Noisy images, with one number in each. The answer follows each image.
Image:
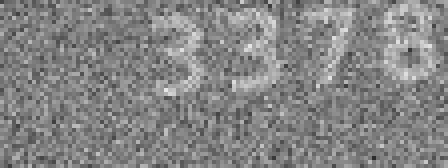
3378
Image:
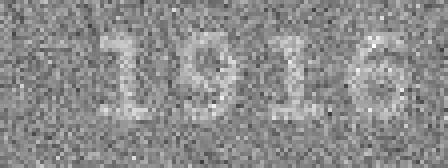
1916
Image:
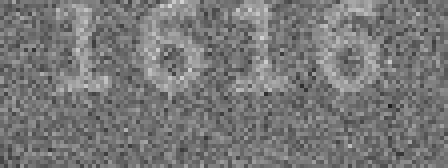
1616
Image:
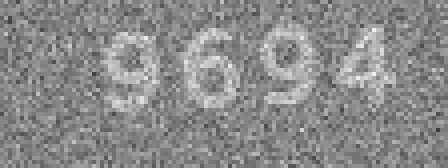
9694
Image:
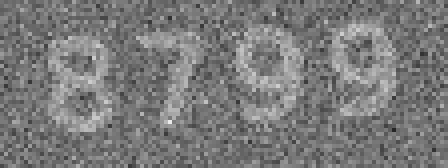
8799
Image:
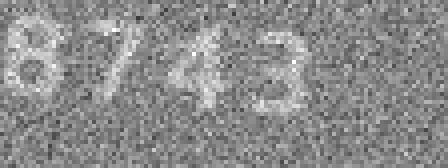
8743
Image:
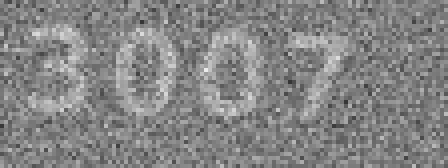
3007
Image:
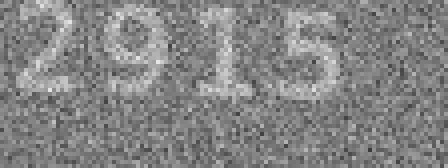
2915
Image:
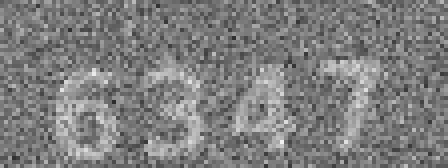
6347
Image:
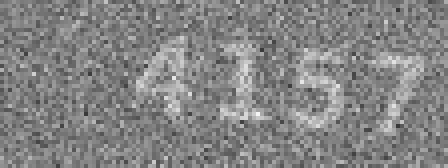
4157
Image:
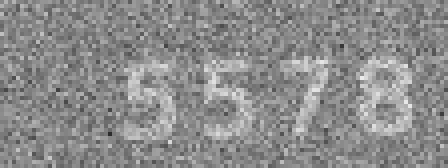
5578
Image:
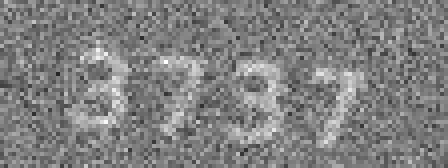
3737
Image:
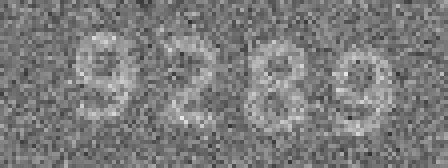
9289
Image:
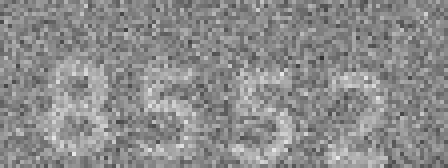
8552
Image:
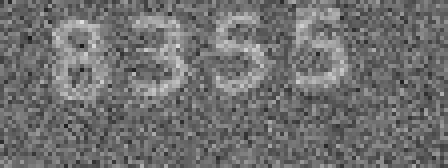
8355
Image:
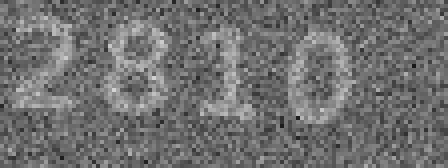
2810
